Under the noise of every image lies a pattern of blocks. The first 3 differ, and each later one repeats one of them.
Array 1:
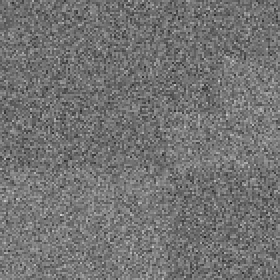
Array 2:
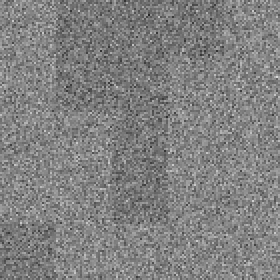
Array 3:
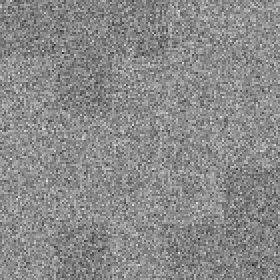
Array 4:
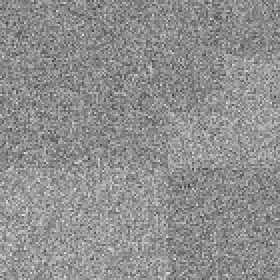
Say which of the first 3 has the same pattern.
1
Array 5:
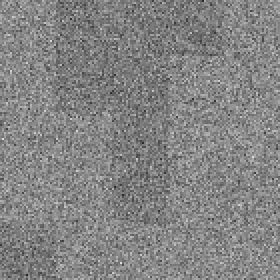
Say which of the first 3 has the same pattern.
2
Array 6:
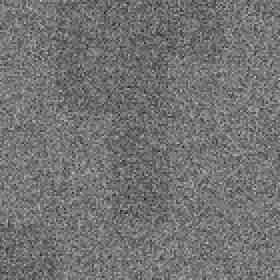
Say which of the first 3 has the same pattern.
2
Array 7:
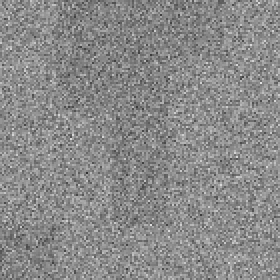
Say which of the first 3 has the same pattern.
2
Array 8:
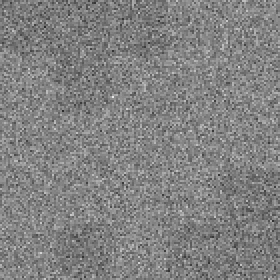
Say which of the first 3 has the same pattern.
3
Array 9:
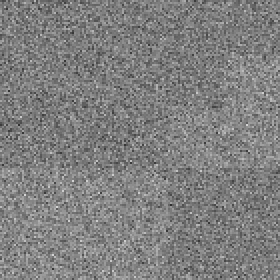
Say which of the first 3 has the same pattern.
1
